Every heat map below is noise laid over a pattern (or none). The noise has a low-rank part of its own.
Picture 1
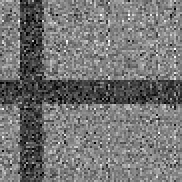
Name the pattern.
bands of rows crossing bands of columns
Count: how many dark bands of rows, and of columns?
1 and 1
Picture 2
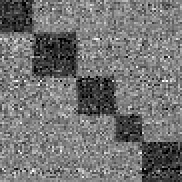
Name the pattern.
blocks along the diagonal
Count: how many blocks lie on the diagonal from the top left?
5
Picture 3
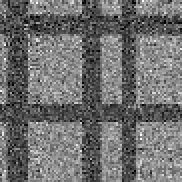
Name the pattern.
bands of rows crossing bands of columns
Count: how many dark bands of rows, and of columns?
2 and 3
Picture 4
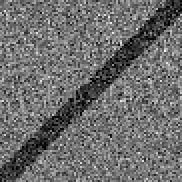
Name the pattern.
a diagonal band
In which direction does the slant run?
bottom left to top right
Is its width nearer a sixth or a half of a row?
a sixth
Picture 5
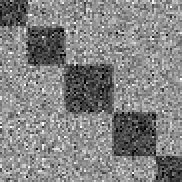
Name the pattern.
blocks along the diagonal
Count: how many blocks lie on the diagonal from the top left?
5
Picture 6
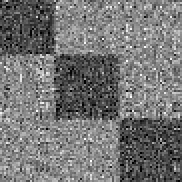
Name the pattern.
blocks along the diagonal
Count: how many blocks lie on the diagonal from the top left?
3
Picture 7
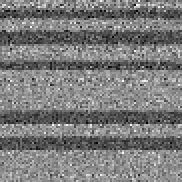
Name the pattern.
bands of rows
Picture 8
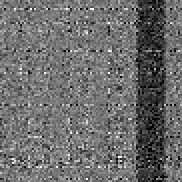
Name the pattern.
one band of columns
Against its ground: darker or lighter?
darker
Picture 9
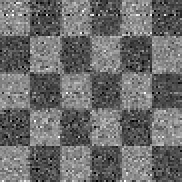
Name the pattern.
a checkerboard
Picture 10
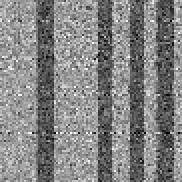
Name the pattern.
bands of columns
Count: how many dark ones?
4
